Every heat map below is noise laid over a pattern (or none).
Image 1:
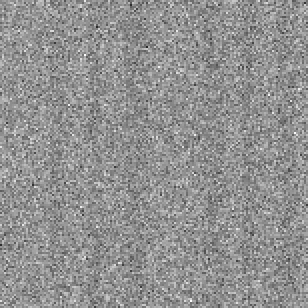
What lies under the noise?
bands of columns
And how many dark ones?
6
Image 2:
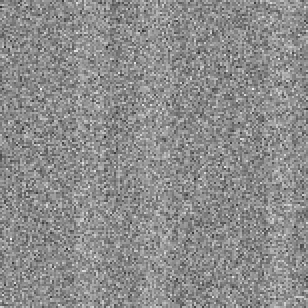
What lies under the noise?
bands of columns
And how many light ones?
3
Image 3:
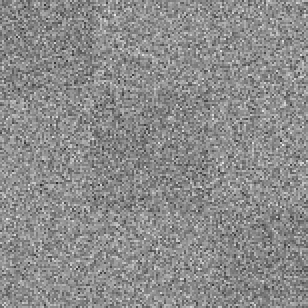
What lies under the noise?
blocks along the diagonal
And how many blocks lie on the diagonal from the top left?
3
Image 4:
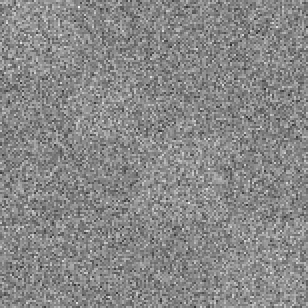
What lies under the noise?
blocks along the diagonal
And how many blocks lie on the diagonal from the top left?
4
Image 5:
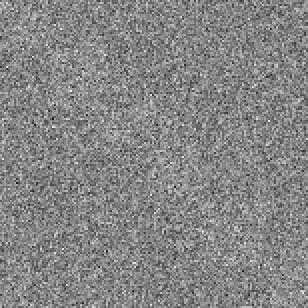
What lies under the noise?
blocks along the diagonal
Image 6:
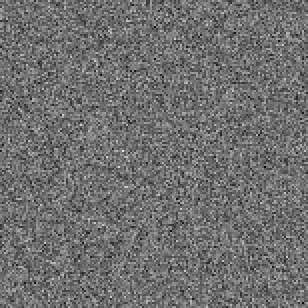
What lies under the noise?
only noise
